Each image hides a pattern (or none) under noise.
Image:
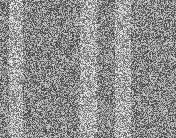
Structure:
bands of columns
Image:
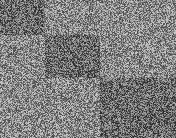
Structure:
blocks along the diagonal
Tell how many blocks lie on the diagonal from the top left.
3
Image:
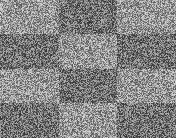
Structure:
a checkerboard
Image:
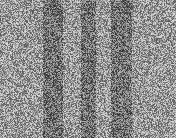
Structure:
bands of columns
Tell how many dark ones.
3
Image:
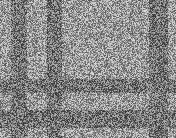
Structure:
bands of rows crossing bands of columns
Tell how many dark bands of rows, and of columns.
2 and 3
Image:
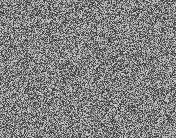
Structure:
only noise
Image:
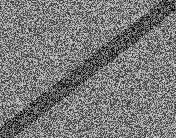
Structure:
a diagonal band
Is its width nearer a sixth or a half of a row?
a sixth
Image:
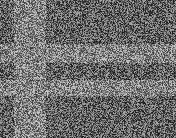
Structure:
bands of rows crossing bands of columns
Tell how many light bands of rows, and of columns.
2 and 1
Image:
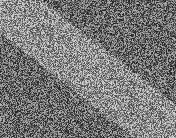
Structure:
a diagonal band
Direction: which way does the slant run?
top left to bottom right
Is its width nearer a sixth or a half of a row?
a half
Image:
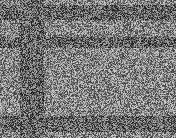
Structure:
bands of rows crossing bands of columns
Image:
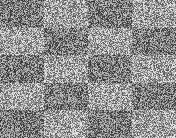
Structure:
a checkerboard
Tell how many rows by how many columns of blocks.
5 by 4
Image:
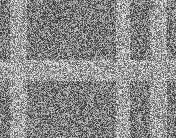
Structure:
bands of rows crossing bands of columns
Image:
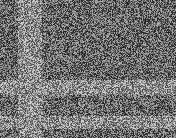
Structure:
bands of rows crossing bands of columns
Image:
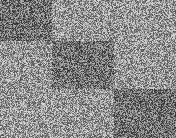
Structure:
blocks along the diagonal
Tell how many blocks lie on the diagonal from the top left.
3
